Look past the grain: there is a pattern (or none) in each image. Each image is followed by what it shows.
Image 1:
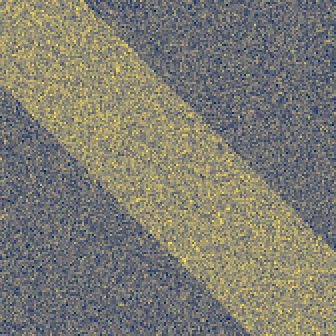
a diagonal band
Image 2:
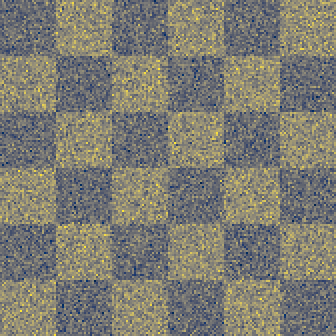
a checkerboard
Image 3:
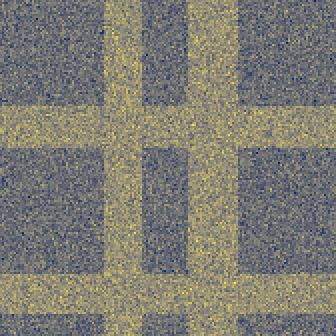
bands of rows crossing bands of columns
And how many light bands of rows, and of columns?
2 and 2
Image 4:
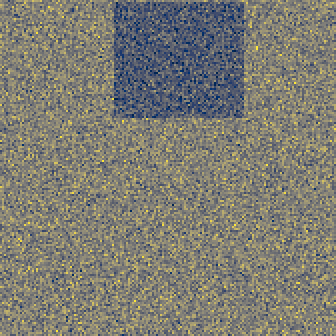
one block
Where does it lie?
top middle
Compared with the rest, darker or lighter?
darker
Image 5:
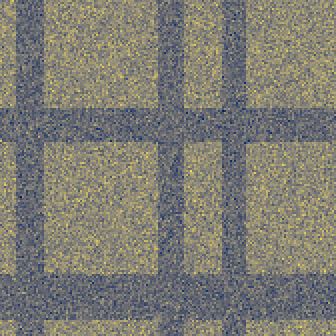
bands of rows crossing bands of columns
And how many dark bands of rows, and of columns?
2 and 3
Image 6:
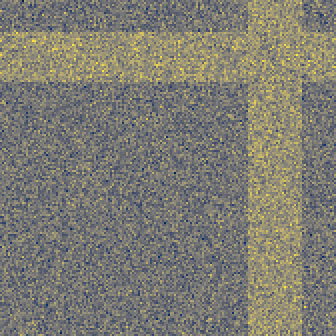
bands of rows crossing bands of columns
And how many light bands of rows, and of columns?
1 and 1
